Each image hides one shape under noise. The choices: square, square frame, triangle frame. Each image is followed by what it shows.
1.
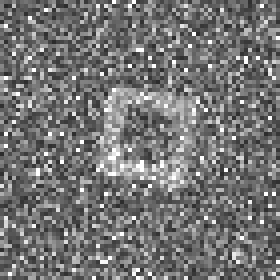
square frame
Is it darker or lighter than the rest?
lighter
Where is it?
centre
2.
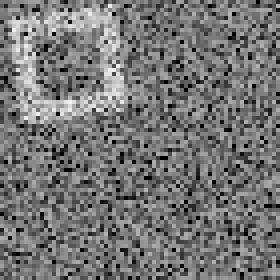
square frame
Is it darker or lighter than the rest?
lighter
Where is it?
top left
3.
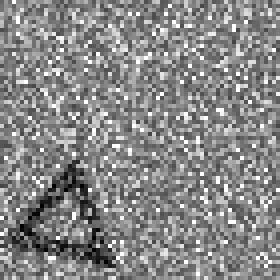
triangle frame
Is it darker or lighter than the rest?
darker
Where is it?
bottom left
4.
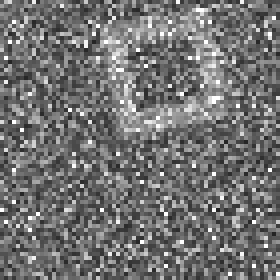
square frame
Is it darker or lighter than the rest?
lighter
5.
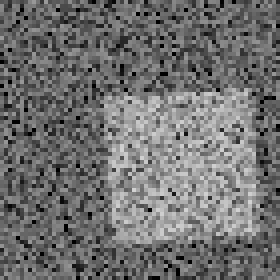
square
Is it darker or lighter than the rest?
lighter
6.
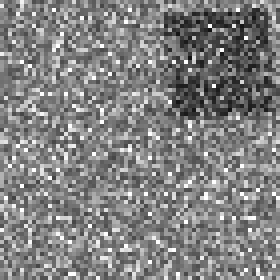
square
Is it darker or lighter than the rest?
darker
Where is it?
top right
